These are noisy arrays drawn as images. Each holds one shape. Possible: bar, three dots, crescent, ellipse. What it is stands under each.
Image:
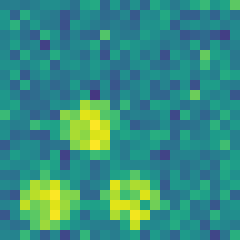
three dots
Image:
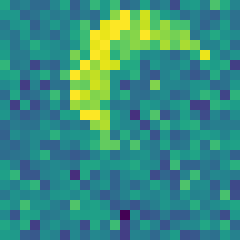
crescent
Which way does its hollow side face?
down and right
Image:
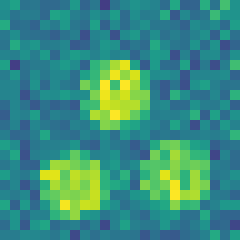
three dots
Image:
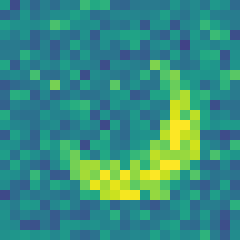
crescent
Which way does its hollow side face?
up and left
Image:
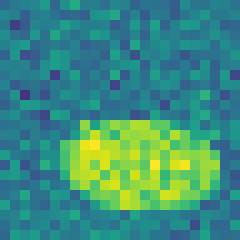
ellipse
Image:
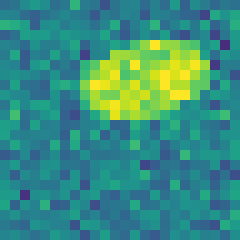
ellipse
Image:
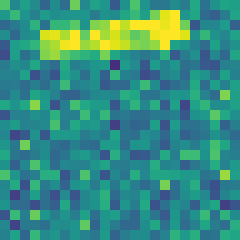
bar
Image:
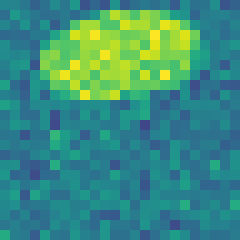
ellipse
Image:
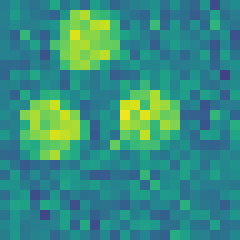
three dots
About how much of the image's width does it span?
two thirds
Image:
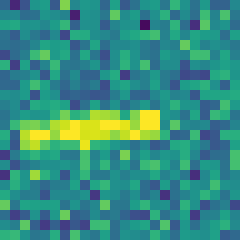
bar
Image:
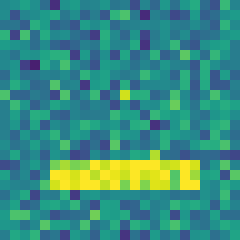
bar
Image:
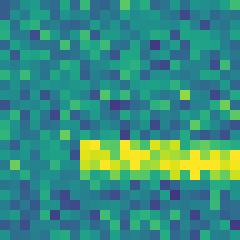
bar
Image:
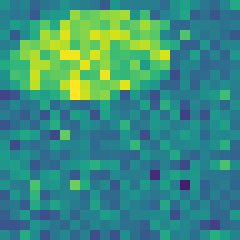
ellipse
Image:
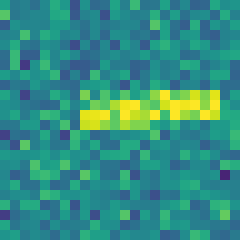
bar
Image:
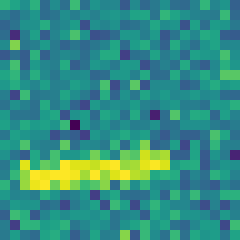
bar
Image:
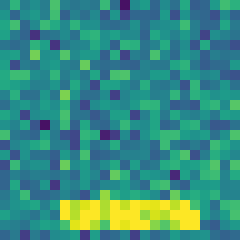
bar
